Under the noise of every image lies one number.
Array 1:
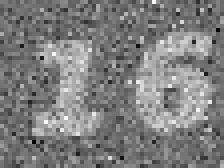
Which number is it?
16
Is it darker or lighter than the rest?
lighter
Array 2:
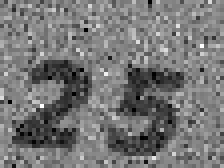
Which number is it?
25
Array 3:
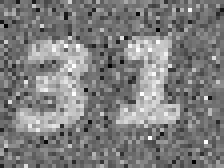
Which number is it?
31
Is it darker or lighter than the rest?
lighter
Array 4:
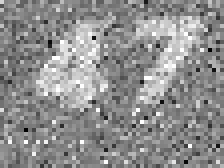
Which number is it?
47
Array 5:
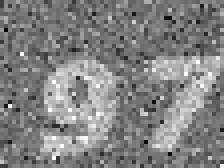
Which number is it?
97
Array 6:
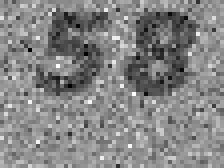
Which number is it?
58
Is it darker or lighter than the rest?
darker
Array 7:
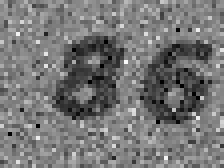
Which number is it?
86
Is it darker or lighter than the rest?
darker
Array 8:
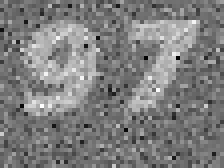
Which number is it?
97
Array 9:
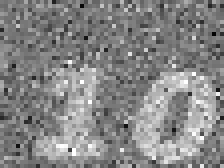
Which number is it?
10
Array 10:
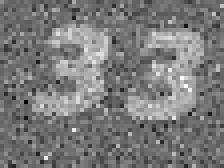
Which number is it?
33
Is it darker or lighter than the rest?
lighter
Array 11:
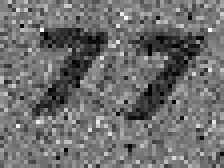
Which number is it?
77
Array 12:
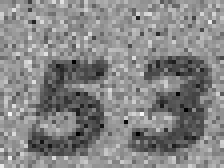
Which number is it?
53
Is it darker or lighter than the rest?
darker
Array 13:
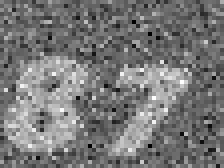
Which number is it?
87
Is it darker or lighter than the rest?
lighter
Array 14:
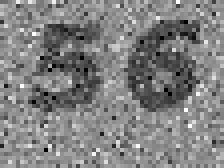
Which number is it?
56
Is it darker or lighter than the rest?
darker
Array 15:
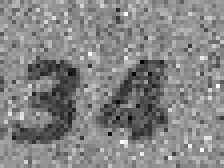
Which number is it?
34
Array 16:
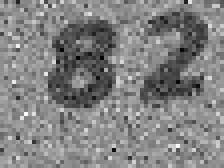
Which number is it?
82
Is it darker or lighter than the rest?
darker
